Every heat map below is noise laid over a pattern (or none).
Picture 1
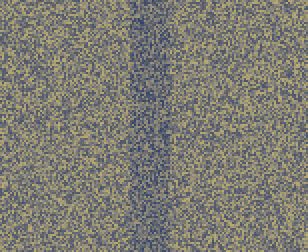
one vertical stripe
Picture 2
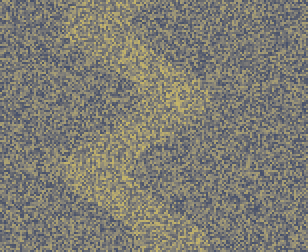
a wavy band
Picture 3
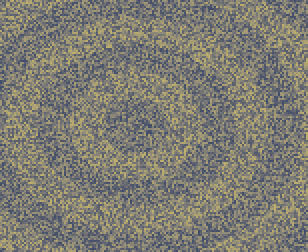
rings round one point
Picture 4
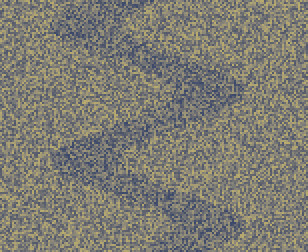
a wavy band
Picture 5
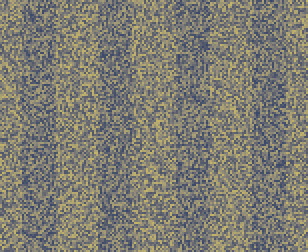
vertical stripes
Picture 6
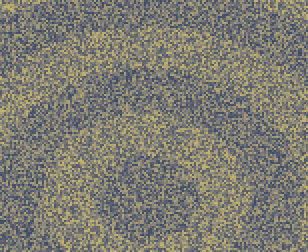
rings round one point
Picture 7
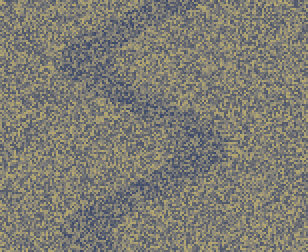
a wavy band
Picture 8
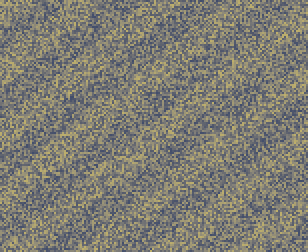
diagonal stripes
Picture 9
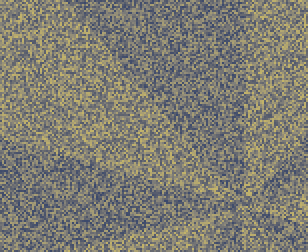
spokes from one point
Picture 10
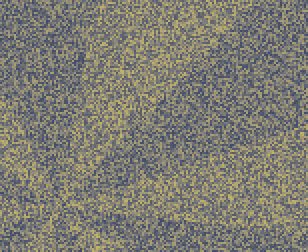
spokes from one point
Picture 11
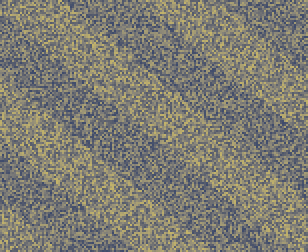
diagonal stripes
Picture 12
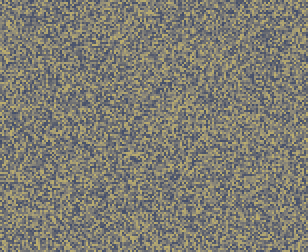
only noise
